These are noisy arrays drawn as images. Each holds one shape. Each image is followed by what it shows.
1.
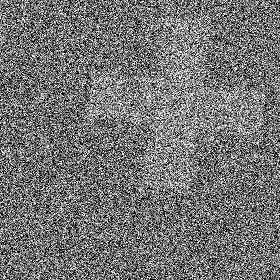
cross
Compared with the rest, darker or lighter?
lighter
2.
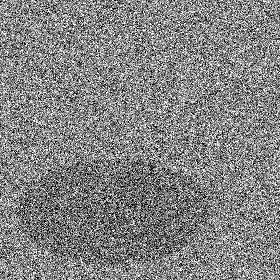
ellipse
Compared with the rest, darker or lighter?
darker
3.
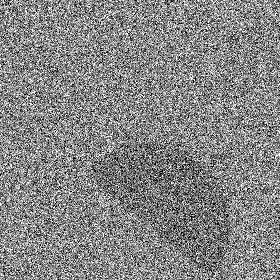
half disc
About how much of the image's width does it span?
half
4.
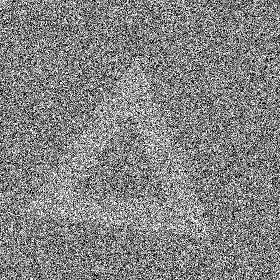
triangle frame
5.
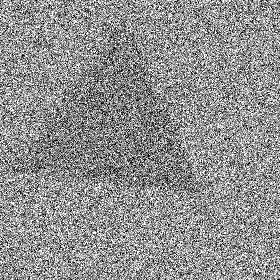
triangle
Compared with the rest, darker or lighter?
darker
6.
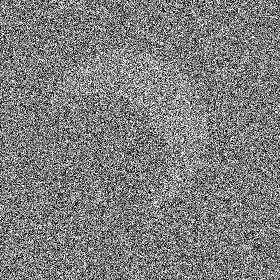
crescent
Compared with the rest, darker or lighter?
lighter
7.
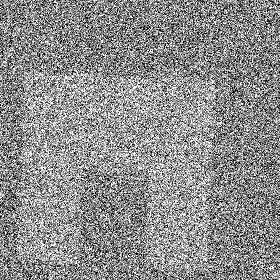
square with a notch
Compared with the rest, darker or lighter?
lighter
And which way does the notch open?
down
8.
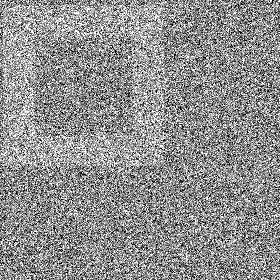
square frame
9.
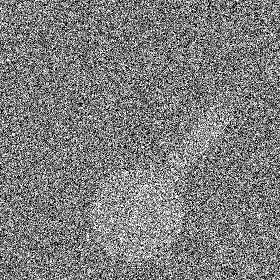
lollipop
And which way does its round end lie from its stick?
down and left
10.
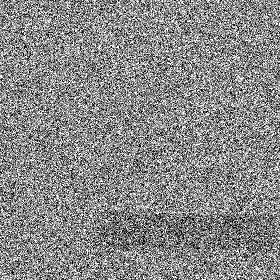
bar
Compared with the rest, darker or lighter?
darker
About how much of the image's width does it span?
two thirds
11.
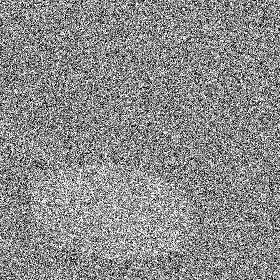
ellipse
